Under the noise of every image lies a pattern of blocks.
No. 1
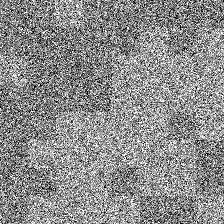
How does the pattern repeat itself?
mirrored about the diagonal from the top left
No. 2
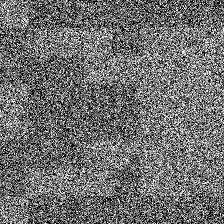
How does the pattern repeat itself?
top and bottom mirror each other
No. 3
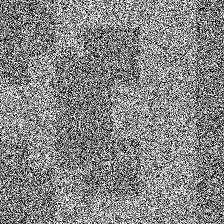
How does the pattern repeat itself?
top and bottom mirror each other
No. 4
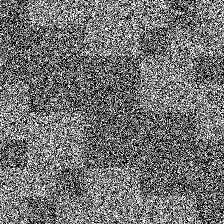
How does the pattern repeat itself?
the same after a half turn
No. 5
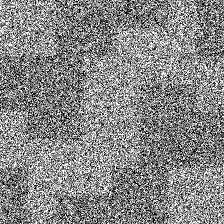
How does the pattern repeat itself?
the same after a half turn
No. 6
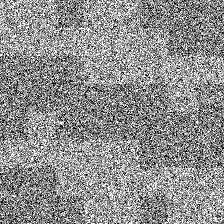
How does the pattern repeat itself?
the same after a half turn
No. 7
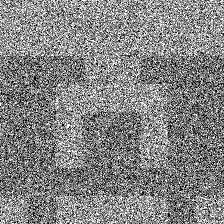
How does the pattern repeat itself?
left and right mirror each other
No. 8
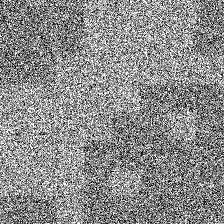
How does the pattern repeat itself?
mirrored about the diagonal from the top left
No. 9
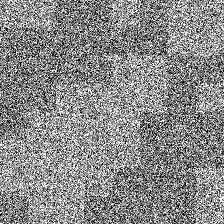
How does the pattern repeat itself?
mirrored about the diagonal from the bottom left
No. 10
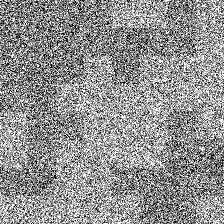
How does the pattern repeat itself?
mirrored about the diagonal from the top left
